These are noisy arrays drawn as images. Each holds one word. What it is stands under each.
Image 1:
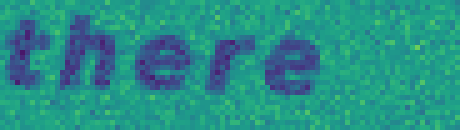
there
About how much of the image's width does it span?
two thirds
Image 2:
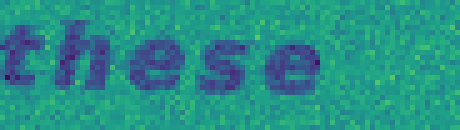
these
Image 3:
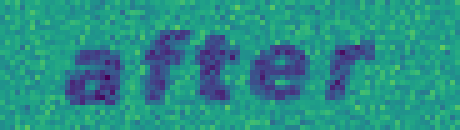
after
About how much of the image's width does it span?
two thirds
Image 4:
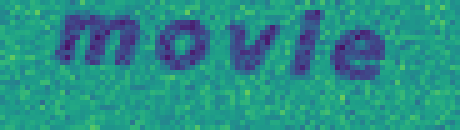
movie
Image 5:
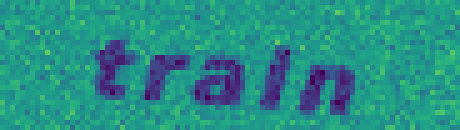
train
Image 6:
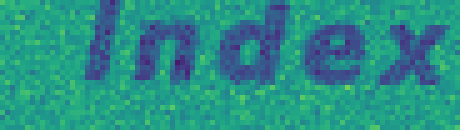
index
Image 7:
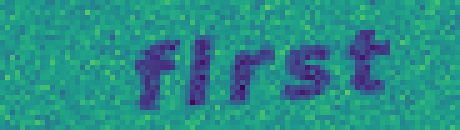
first
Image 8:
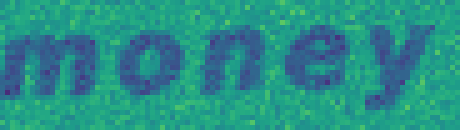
money
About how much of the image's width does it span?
nearly all
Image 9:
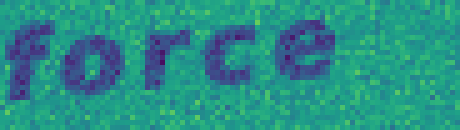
force
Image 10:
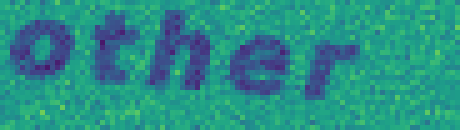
other
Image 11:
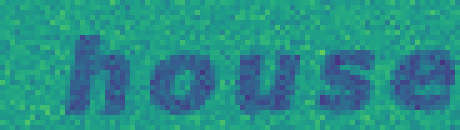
house
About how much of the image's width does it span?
nearly all
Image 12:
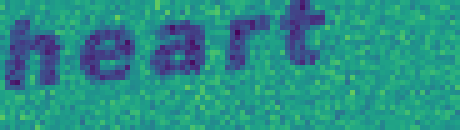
heart
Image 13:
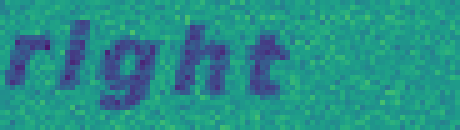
right
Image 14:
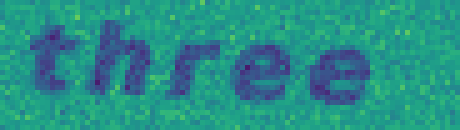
three
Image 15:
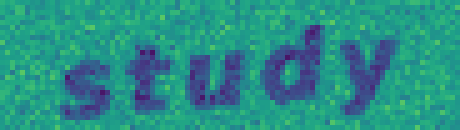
study
